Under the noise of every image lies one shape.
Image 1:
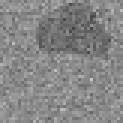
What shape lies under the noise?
cloud
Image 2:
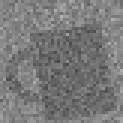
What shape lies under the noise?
cup
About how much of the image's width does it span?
nearly all
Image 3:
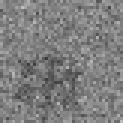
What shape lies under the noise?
snowflake
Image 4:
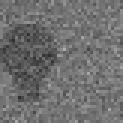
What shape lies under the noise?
light bulb
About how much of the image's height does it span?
two thirds
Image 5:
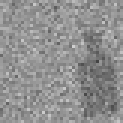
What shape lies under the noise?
bottle
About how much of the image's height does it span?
two thirds
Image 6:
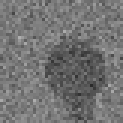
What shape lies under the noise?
light bulb
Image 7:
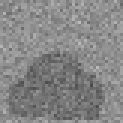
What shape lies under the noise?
cloud
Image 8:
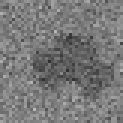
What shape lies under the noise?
car
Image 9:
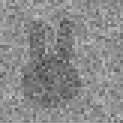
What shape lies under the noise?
rabbit's head
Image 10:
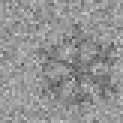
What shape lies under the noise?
snowflake
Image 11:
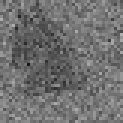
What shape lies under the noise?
chess knight
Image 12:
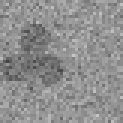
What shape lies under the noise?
club
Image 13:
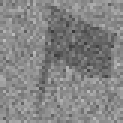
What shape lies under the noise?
flag
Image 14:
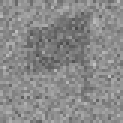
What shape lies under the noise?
flag
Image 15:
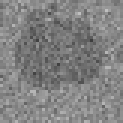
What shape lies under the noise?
apple
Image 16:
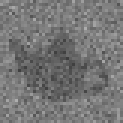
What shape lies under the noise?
teapot
